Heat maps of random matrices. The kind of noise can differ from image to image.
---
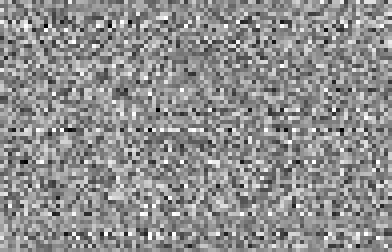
rows of uneven size
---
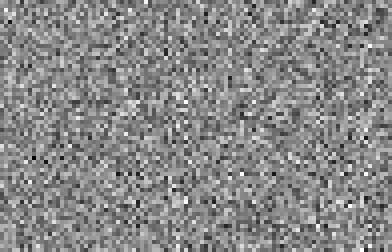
low rank plus noise
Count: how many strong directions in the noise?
five to eight
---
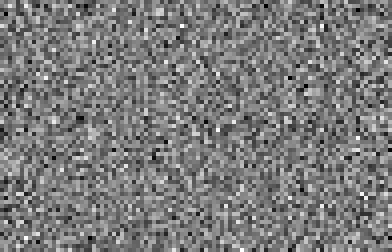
low rank plus noise
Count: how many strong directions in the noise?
five to eight
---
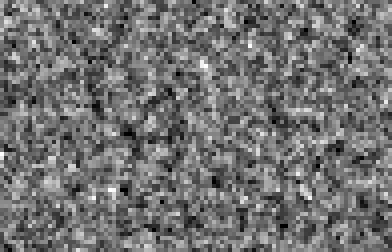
blotchy
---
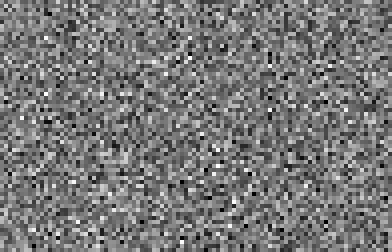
low rank plus noise
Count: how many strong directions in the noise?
three or four
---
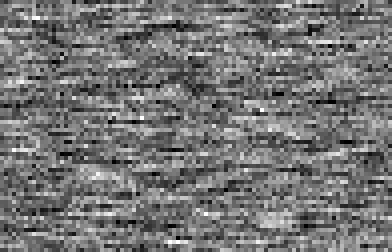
streaked along the rows
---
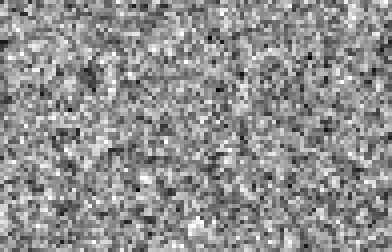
blotchy
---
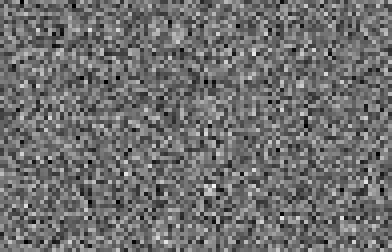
low rank plus noise
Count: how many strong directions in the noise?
three or four
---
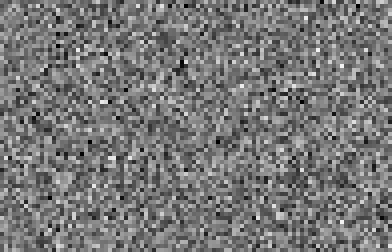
low rank plus noise
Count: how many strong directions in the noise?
five to eight
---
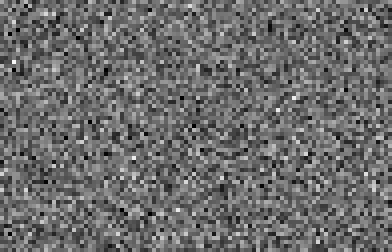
low rank plus noise
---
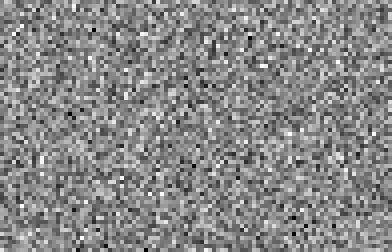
independent entries
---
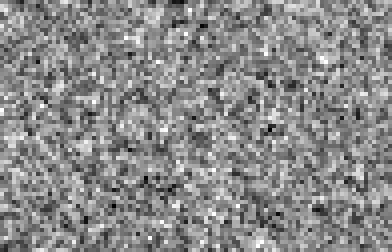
blotchy
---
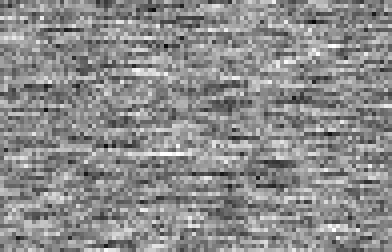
streaked along the rows
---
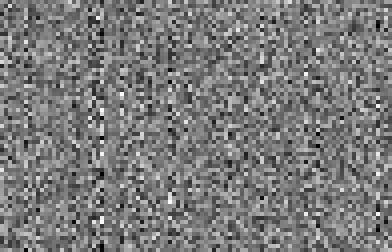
columns of uneven size
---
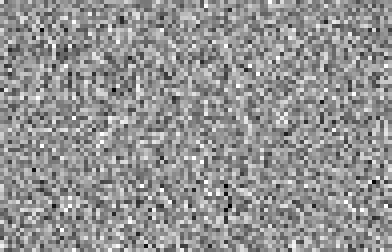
low rank plus noise
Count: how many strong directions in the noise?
five to eight
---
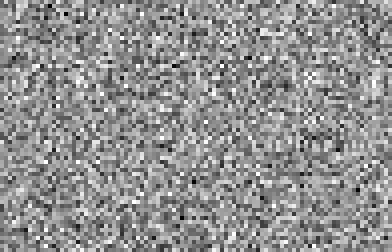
low rank plus noise
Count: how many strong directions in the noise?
five to eight
